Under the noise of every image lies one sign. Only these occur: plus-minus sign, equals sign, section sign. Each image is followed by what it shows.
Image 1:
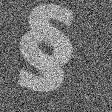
section sign
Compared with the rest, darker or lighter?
lighter
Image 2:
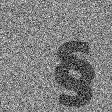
section sign
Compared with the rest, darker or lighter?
darker
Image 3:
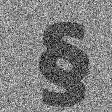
section sign
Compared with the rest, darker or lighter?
darker
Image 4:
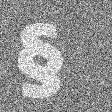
section sign
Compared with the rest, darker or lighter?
lighter
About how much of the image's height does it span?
two thirds
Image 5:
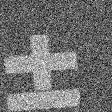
plus-minus sign
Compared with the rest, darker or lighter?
lighter
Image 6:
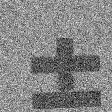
plus-minus sign
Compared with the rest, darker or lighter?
darker
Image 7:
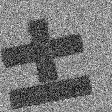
plus-minus sign
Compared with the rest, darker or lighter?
darker
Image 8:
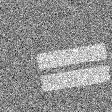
equals sign
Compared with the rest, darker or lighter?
lighter
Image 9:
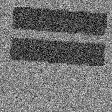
equals sign
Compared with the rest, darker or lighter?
darker
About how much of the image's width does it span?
nearly all
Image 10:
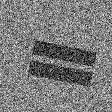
equals sign
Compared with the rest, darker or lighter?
darker
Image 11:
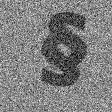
section sign
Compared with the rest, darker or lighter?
darker
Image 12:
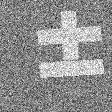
plus-minus sign
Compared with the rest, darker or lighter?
lighter
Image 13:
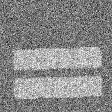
equals sign
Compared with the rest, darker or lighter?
lighter
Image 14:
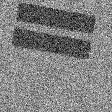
equals sign
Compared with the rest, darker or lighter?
darker
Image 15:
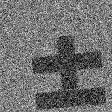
plus-minus sign
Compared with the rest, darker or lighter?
darker
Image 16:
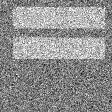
equals sign
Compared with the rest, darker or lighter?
lighter
